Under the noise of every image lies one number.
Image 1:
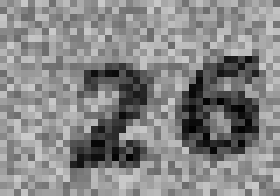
26
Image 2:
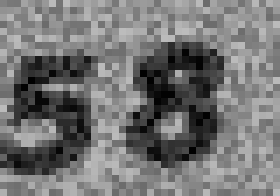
58
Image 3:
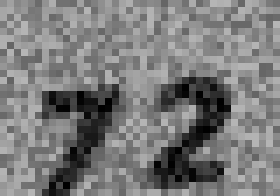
72
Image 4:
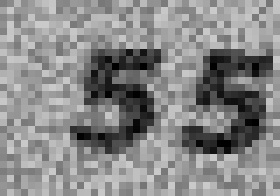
55
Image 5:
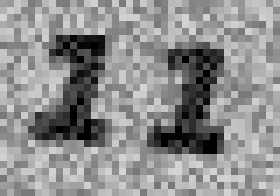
11
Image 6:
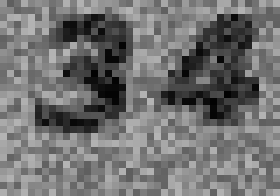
34
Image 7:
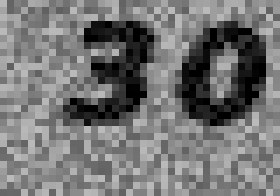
30
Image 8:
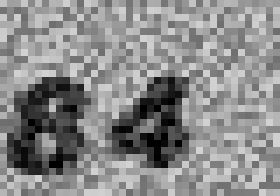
84
